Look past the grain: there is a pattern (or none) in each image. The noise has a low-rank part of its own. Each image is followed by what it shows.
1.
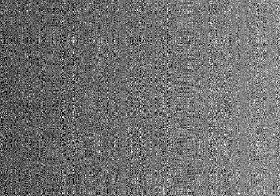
a smooth slope
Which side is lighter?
right
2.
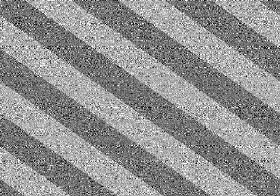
diagonal stripes
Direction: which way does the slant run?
top left to bottom right
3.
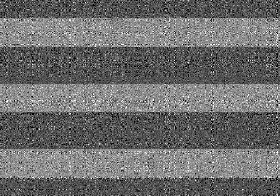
horizontal stripes
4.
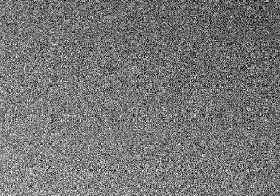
a smooth slope
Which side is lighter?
bottom left
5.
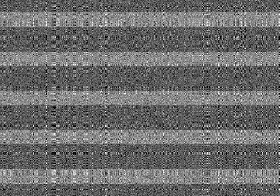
horizontal stripes
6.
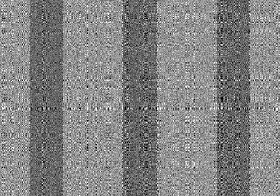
vertical stripes
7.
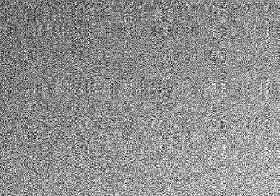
a smooth slope
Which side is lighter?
bottom right
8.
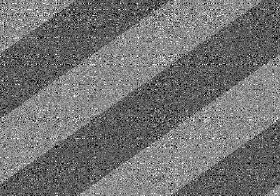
diagonal stripes
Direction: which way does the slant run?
bottom left to top right
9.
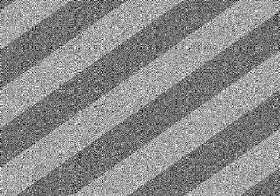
diagonal stripes
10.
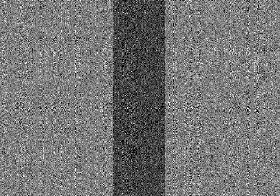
one vertical stripe
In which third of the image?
middle
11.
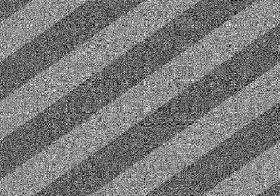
diagonal stripes
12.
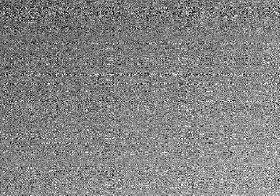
a smooth slope
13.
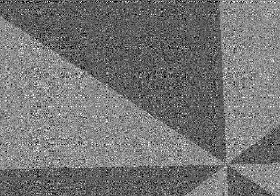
spokes from one point
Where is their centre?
bottom right
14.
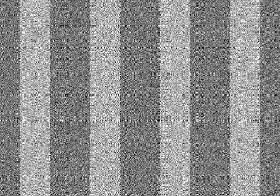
vertical stripes
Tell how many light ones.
4
